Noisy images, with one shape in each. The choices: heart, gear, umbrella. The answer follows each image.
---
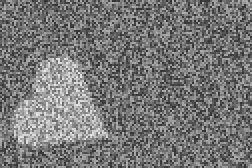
light heart
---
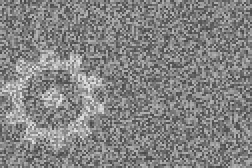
light gear
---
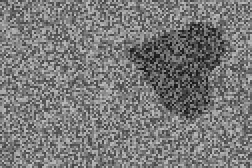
dark heart
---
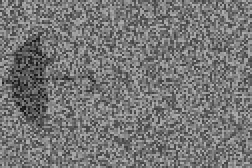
dark umbrella
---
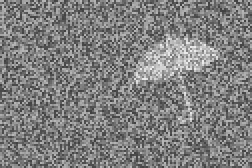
light umbrella
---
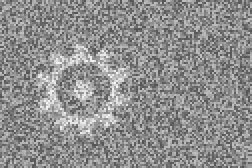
light gear
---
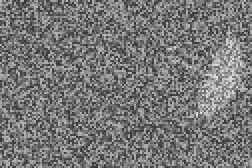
light umbrella
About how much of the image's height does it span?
half
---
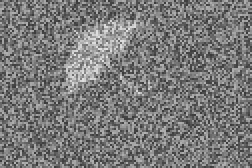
light umbrella
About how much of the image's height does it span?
half
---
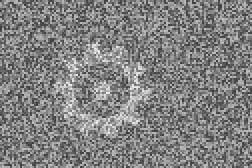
light gear
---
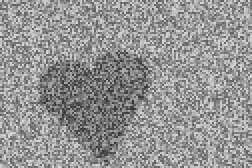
dark heart
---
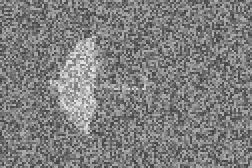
light umbrella
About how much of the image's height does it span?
two thirds
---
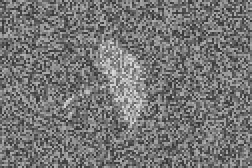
light umbrella
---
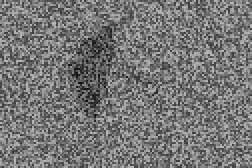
dark umbrella
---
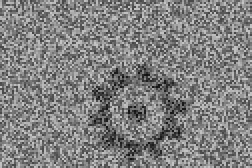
dark gear
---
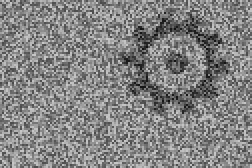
dark gear
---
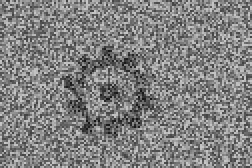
dark gear
